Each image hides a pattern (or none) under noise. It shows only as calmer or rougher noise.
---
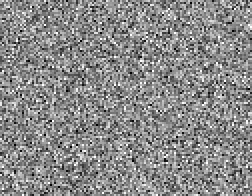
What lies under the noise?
only noise
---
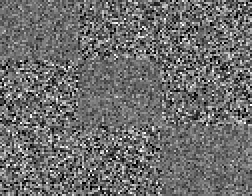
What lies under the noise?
blocks along the diagonal
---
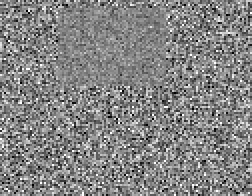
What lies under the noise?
one block
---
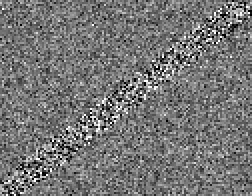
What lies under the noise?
a diagonal band
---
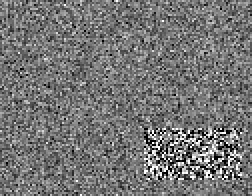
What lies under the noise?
one block
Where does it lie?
bottom right
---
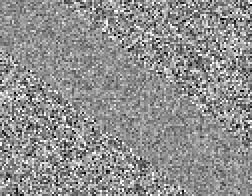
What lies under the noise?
a diagonal band
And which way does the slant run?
top left to bottom right
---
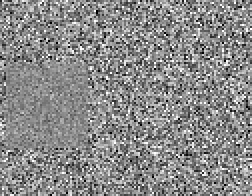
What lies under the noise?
one block
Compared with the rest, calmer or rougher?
calmer
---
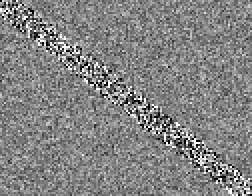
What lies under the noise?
a diagonal band
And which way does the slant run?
top left to bottom right
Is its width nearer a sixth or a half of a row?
a sixth
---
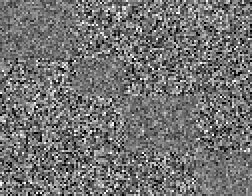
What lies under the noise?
blocks along the diagonal
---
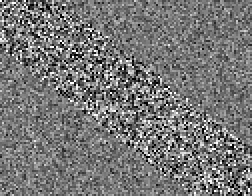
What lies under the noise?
a diagonal band
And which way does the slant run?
top left to bottom right
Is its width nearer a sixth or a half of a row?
a half
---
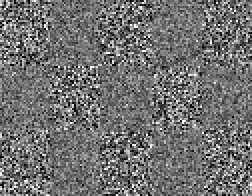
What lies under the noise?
a checkerboard
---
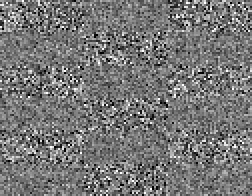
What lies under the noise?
a checkerboard
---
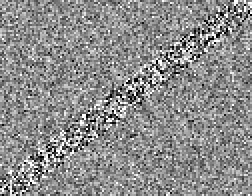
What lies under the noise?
a diagonal band
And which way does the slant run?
bottom left to top right
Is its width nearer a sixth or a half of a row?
a sixth
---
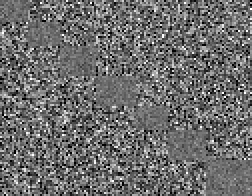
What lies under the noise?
blocks along the diagonal
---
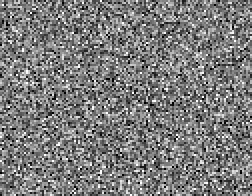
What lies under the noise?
only noise
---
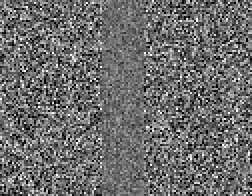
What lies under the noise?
one band of columns
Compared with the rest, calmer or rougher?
calmer
